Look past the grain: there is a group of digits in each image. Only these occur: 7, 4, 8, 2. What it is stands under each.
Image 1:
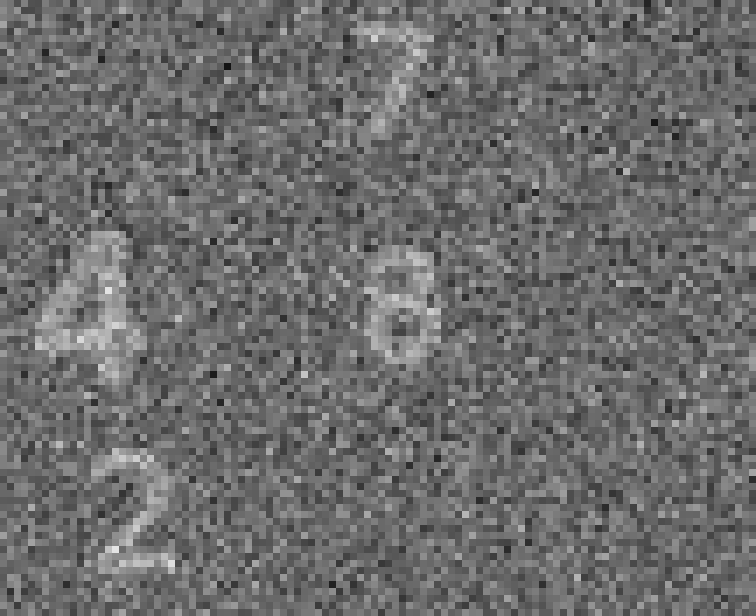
top middle: 7; middle left: 4; centre: 8; bottom left: 2
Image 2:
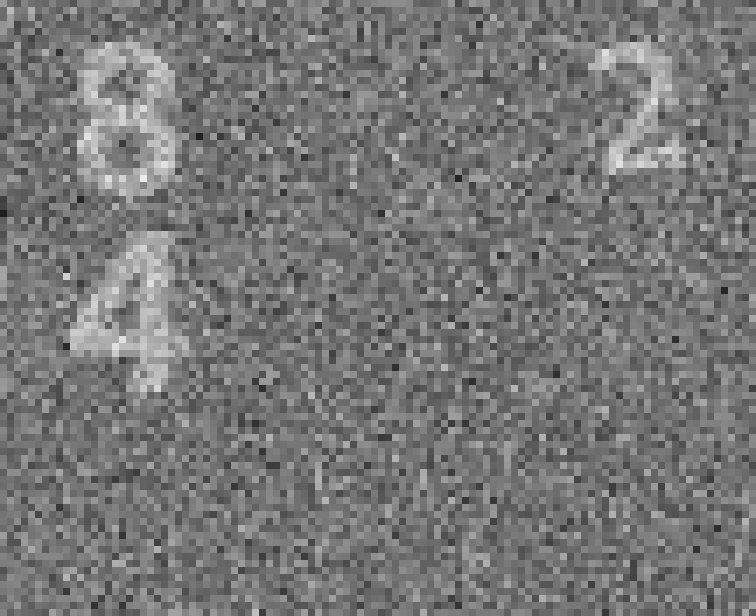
top left: 8; top right: 2; middle left: 4
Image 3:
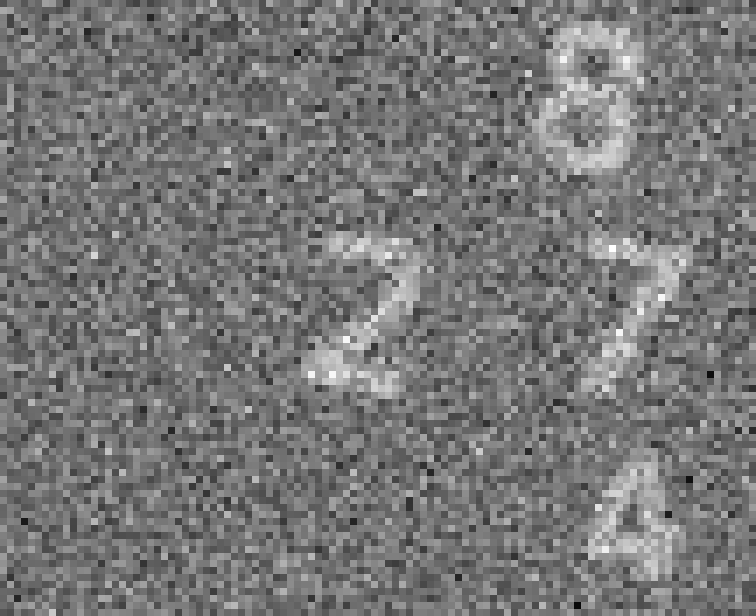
top right: 8; centre: 2; middle right: 7; bottom right: 4
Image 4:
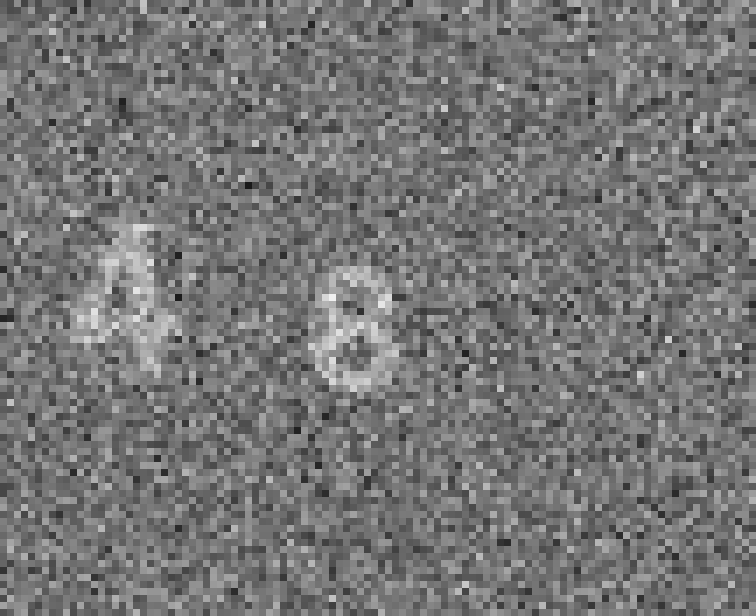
middle left: 4; centre: 8
